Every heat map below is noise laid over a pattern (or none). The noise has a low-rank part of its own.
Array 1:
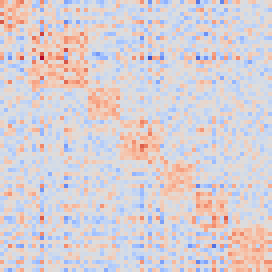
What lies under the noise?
blocks along the diagonal
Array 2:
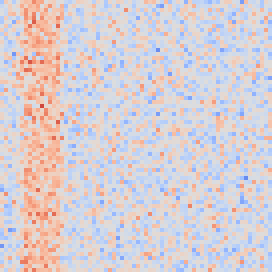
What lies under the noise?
one band of columns
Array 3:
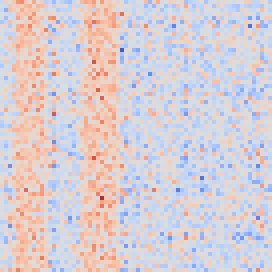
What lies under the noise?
bands of columns
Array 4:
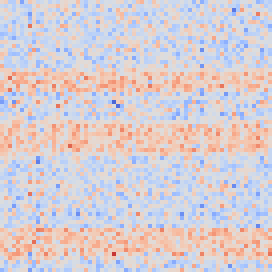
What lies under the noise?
bands of rows
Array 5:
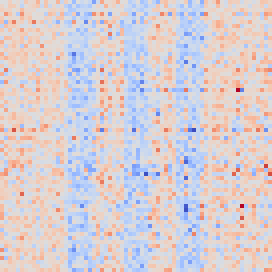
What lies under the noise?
bands of columns
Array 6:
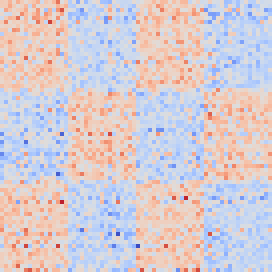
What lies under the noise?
a checkerboard
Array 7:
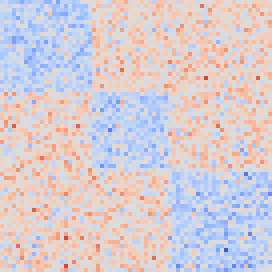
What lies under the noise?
blocks along the diagonal
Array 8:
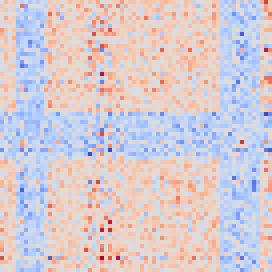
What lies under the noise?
bands of rows crossing bands of columns
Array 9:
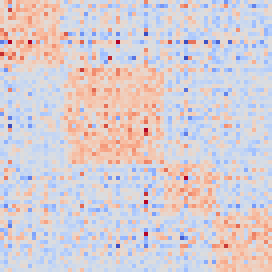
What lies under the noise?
blocks along the diagonal
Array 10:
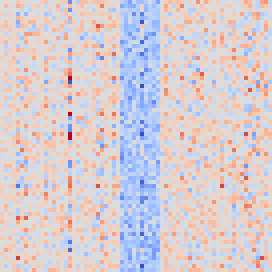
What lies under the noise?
one band of columns
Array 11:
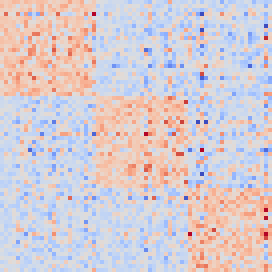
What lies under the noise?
blocks along the diagonal
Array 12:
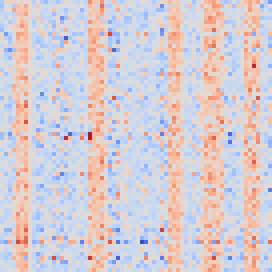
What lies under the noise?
bands of columns
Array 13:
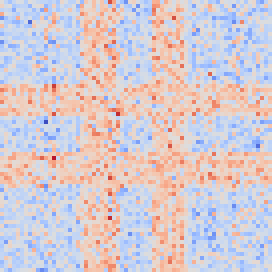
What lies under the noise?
bands of rows crossing bands of columns
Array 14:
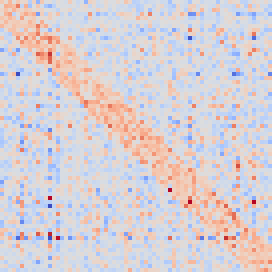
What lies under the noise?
a diagonal band
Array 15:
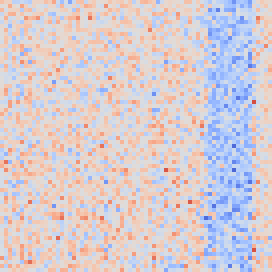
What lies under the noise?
one band of columns
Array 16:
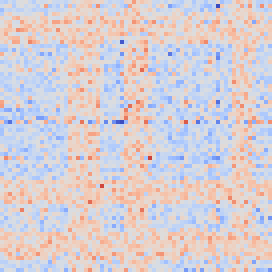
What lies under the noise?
bands of rows crossing bands of columns
